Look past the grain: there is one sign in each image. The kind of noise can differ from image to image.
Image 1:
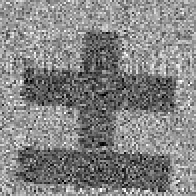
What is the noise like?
low rank plus noise
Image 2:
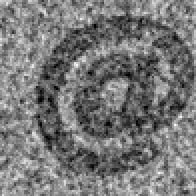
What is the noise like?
blotchy
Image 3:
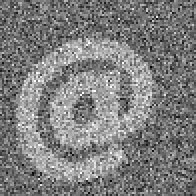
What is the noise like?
independent entries
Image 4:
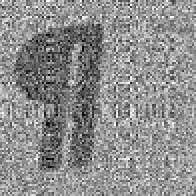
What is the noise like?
low rank plus noise
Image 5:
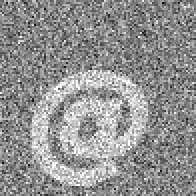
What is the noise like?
independent entries
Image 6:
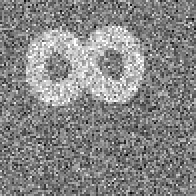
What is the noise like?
independent entries
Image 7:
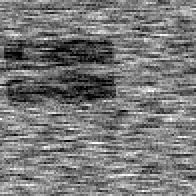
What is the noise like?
streaked along the rows
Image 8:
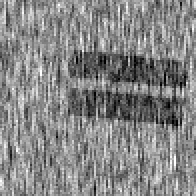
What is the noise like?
streaked along the columns
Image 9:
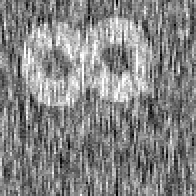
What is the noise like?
streaked along the columns
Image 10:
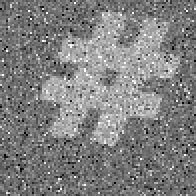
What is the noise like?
heavy tails
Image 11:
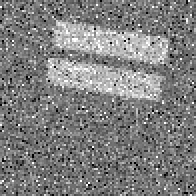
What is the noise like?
heavy tails
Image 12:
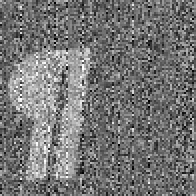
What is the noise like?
columns of uneven size
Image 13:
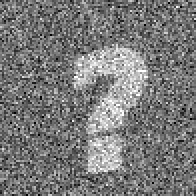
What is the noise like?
independent entries
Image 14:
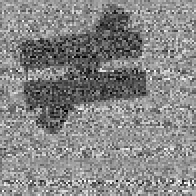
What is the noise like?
rows of uneven size
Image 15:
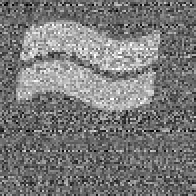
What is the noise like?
rows of uneven size
